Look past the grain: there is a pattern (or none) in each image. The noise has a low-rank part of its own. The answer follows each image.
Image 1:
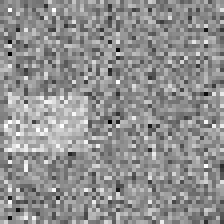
one block
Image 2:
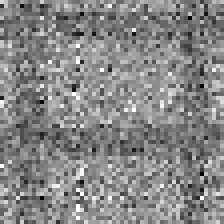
bands of rows crossing bands of columns
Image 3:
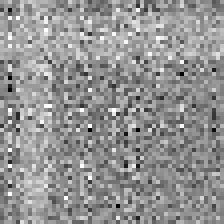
bands of rows crossing bands of columns
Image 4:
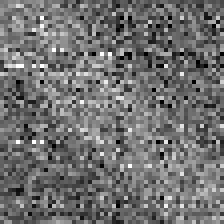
a diagonal band
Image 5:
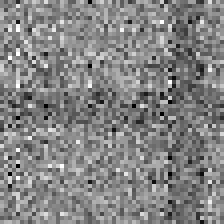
bands of rows crossing bands of columns
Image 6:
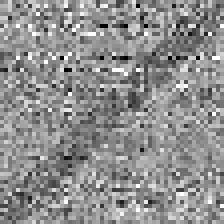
a diagonal band
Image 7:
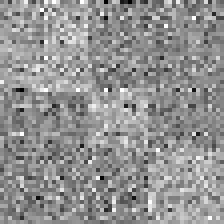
blocks along the diagonal
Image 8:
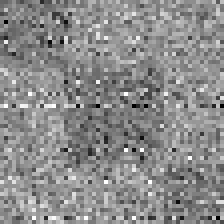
blocks along the diagonal
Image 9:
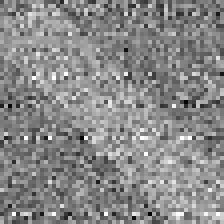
a diagonal band
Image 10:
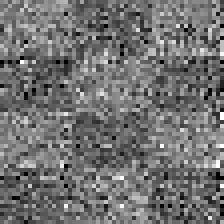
a checkerboard
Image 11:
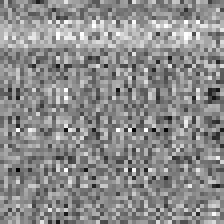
one band of rows
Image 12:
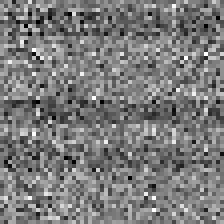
bands of rows
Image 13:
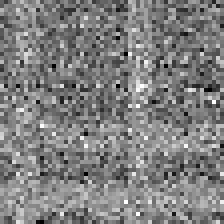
bands of rows crossing bands of columns
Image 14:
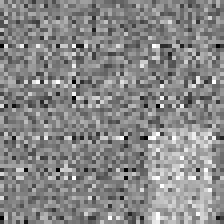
one block
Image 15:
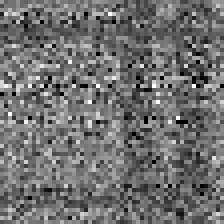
bands of rows crossing bands of columns
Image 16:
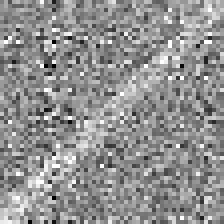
a diagonal band
